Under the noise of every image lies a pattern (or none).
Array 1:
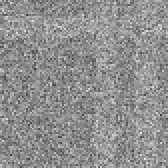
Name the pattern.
bands of rows crossing bands of columns
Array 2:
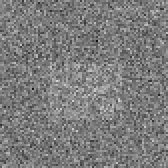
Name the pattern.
one block
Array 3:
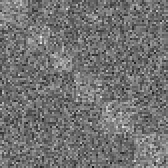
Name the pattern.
blocks along the diagonal
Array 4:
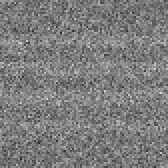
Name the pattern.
bands of rows
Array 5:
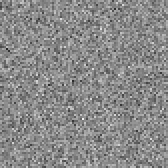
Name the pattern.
only noise
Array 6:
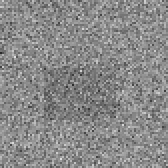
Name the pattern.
one block
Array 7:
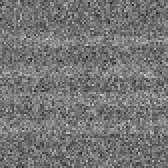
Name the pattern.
bands of rows
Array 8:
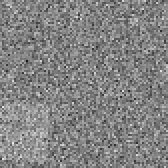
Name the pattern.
one block
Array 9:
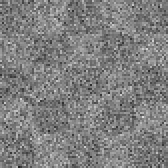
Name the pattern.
a checkerboard
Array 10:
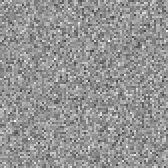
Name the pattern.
only noise
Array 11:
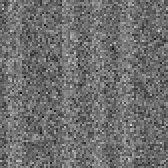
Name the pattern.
bands of columns
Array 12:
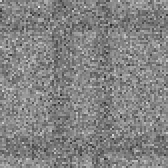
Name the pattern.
bands of rows crossing bands of columns
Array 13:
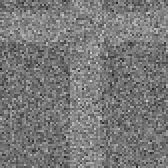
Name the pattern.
bands of rows crossing bands of columns
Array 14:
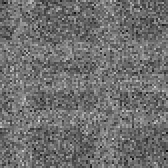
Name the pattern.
bands of rows crossing bands of columns
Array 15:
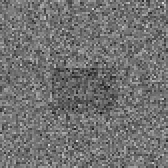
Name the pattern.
one block
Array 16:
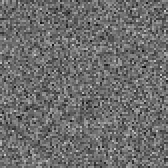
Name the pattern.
only noise
